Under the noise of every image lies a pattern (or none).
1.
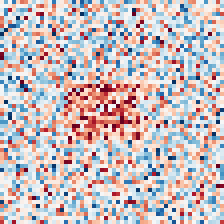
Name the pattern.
one block
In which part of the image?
centre
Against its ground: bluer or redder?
redder
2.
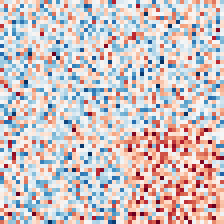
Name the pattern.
one block
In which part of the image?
bottom right
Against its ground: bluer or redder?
redder
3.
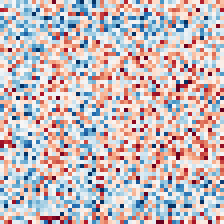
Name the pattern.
bands of rows crossing bands of columns
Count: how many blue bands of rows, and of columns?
2 and 2
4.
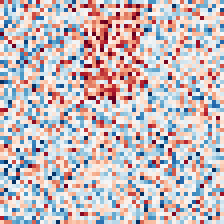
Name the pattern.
one block
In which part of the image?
top middle
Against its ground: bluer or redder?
redder
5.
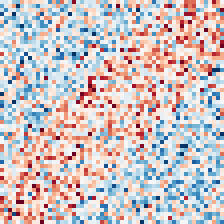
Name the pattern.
a diagonal band
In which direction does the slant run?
bottom left to top right
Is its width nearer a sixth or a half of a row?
a half
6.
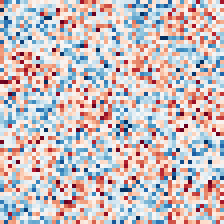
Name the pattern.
a checkerboard
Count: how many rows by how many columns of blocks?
5 by 4
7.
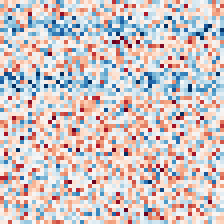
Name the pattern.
bands of rows
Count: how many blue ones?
2
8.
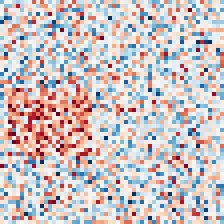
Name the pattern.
one block
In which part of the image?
middle left
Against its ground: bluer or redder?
redder
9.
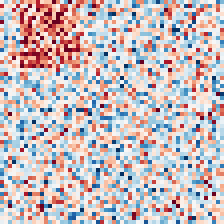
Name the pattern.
one block
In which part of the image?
top left
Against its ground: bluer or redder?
redder
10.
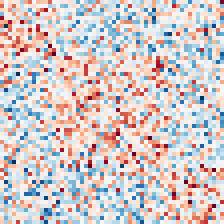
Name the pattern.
blocks along the diagonal
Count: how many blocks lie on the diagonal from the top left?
3
